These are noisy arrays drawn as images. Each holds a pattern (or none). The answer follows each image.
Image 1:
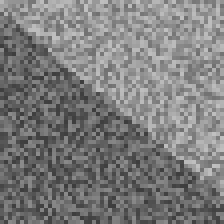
a sharp edge
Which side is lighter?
top right
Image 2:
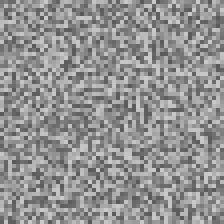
only noise
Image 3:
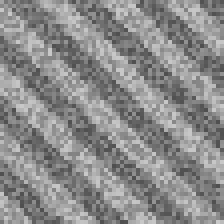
diagonal stripes
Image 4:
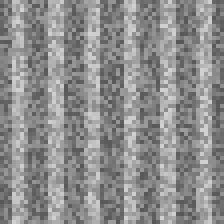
vertical stripes
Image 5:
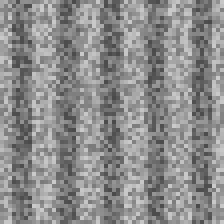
vertical stripes
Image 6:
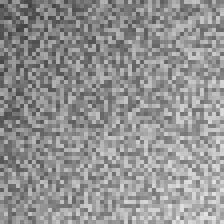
a smooth slope
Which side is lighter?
bottom right
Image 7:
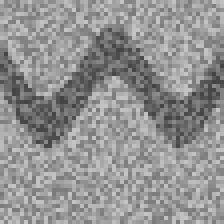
a wavy band
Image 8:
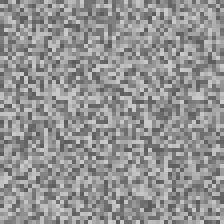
only noise
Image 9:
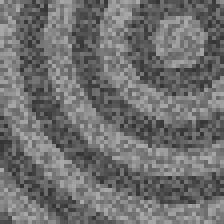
rings round one point
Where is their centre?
top right
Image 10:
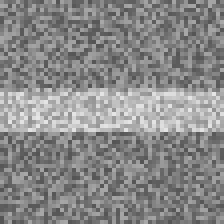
one horizontal stripe
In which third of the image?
middle
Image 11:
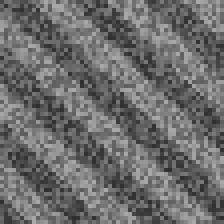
diagonal stripes
